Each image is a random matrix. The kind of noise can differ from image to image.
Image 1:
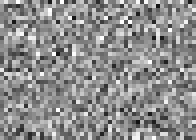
low rank plus noise
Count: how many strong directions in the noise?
three or four
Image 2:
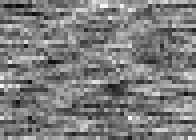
streaked along the rows
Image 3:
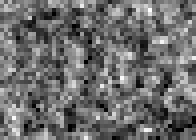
blotchy
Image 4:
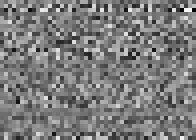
rows of uneven size
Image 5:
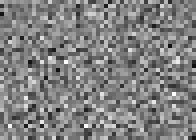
low rank plus noise
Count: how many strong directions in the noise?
two
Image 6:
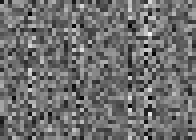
columns of uneven size
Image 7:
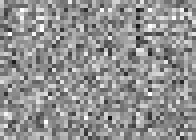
low rank plus noise
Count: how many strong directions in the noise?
one
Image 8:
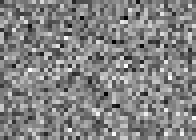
independent entries
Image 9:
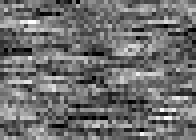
streaked along the rows
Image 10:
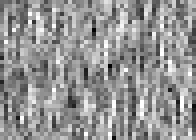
streaked along the columns
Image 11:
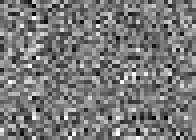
low rank plus noise
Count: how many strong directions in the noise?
three or four
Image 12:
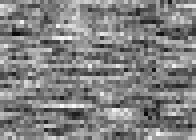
streaked along the rows
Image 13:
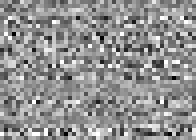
rows of uneven size
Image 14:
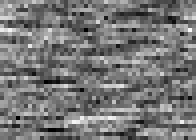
streaked along the rows
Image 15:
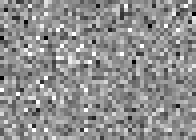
heavy tails
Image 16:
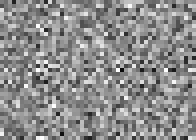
low rank plus noise
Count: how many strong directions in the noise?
one
